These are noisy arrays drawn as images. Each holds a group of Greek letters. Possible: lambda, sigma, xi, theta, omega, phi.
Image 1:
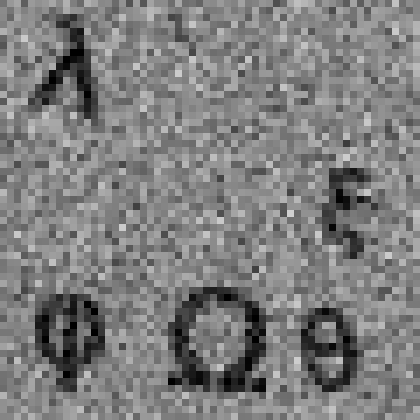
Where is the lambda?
top left
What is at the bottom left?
phi
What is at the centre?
nothing
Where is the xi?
middle right
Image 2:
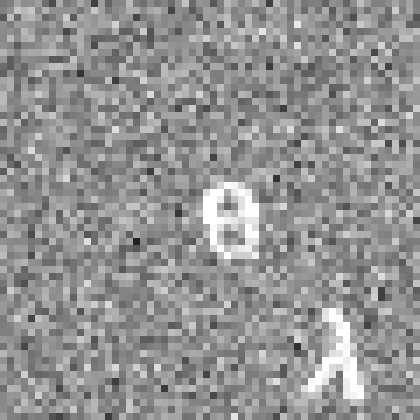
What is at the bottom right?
lambda
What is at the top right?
nothing
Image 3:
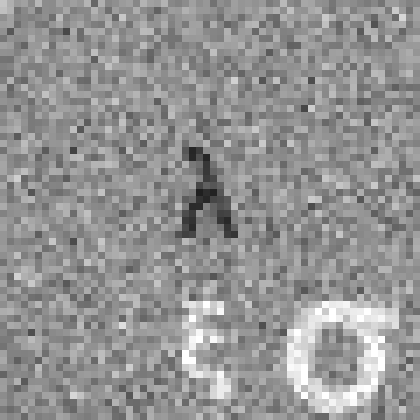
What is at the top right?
nothing
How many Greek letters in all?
3
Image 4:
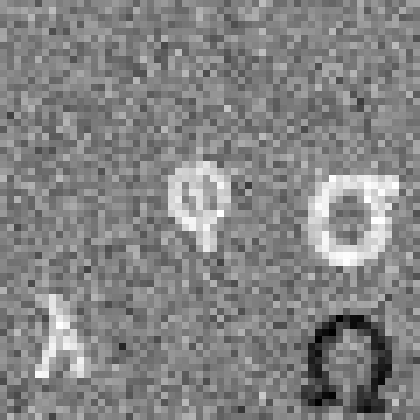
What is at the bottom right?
omega
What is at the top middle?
nothing
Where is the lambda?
bottom left
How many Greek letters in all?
4
